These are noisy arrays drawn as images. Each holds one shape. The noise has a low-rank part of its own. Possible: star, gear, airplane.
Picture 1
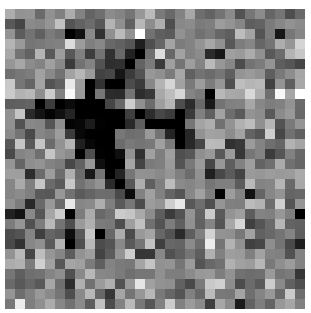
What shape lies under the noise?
airplane
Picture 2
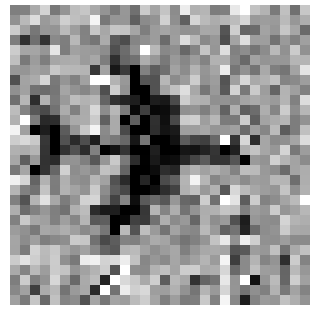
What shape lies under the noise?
airplane
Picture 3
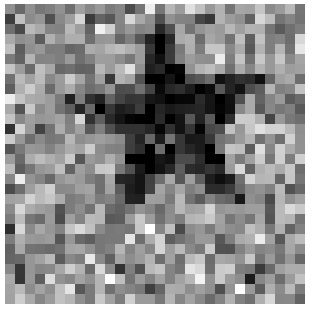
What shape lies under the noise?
star
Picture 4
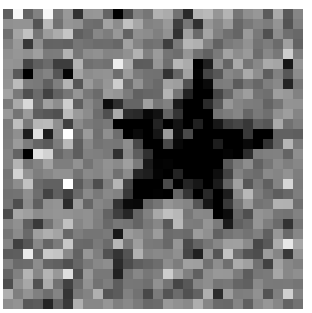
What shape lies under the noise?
star
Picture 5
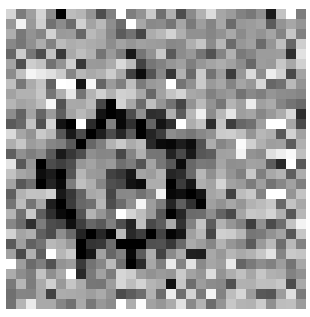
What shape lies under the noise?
gear
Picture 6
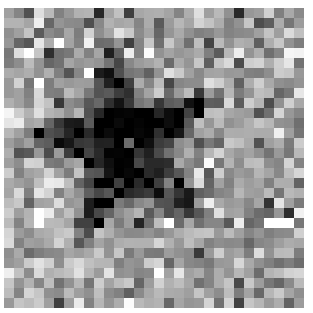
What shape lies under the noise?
star
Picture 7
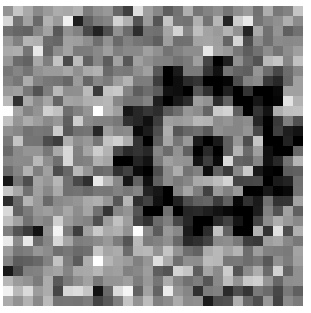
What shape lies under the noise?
gear
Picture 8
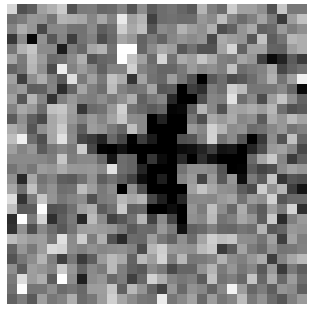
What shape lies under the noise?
airplane
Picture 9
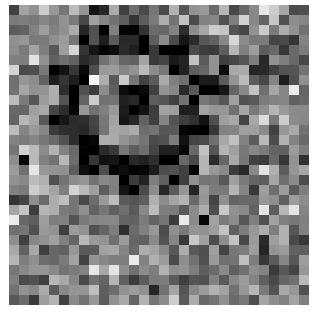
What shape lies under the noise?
gear
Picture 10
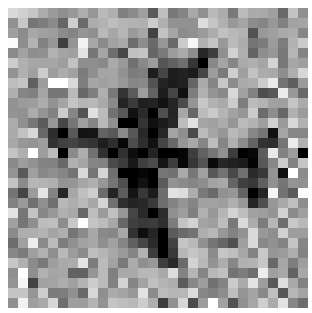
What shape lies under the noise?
airplane
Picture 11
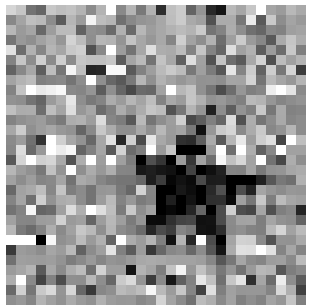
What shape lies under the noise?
star
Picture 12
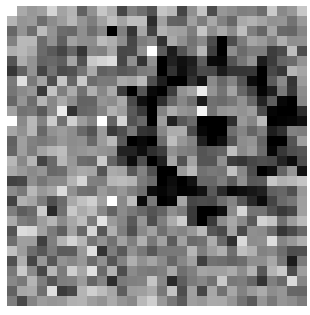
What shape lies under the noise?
gear
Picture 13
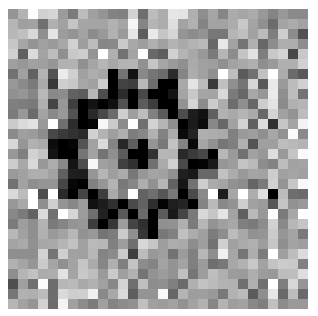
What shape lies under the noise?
gear
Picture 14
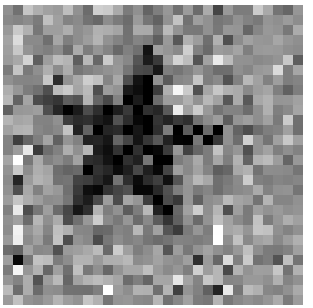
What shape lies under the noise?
star
